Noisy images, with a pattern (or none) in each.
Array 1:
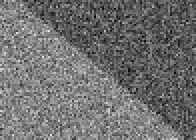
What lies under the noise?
a sharp edge
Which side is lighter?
bottom left
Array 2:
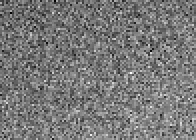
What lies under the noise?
a smooth slope
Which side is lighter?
bottom right
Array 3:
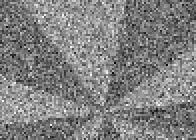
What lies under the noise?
spokes from one point
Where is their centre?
bottom middle
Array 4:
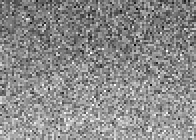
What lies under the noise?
a smooth slope
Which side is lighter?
bottom
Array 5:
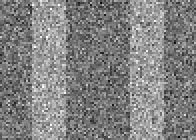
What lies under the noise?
vertical stripes
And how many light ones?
2
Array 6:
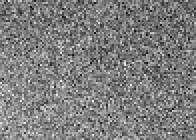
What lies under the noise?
a smooth slope
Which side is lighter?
bottom left
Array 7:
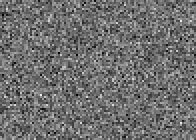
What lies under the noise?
only noise
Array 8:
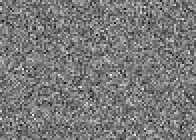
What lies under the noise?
only noise
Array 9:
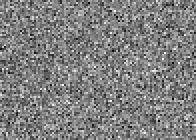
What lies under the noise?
only noise
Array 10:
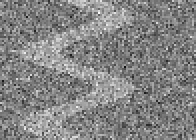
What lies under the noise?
a wavy band
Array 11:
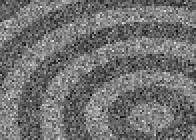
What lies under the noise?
rings round one point
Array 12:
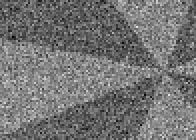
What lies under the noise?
spokes from one point
